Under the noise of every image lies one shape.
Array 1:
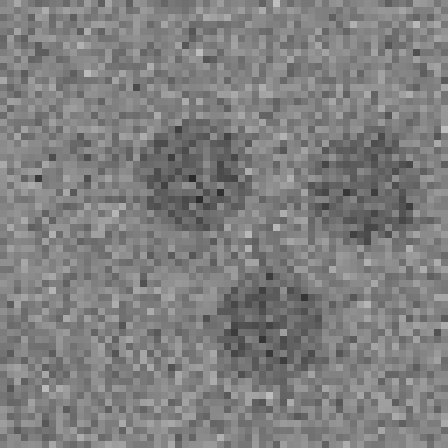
dark three dots
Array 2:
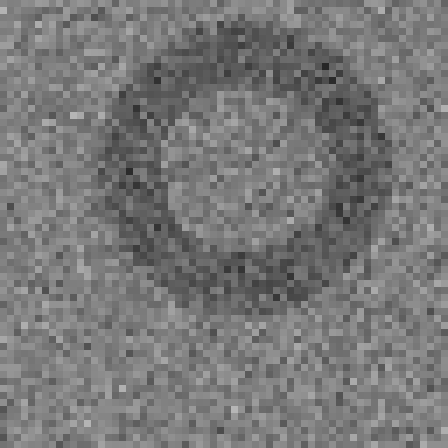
dark ring
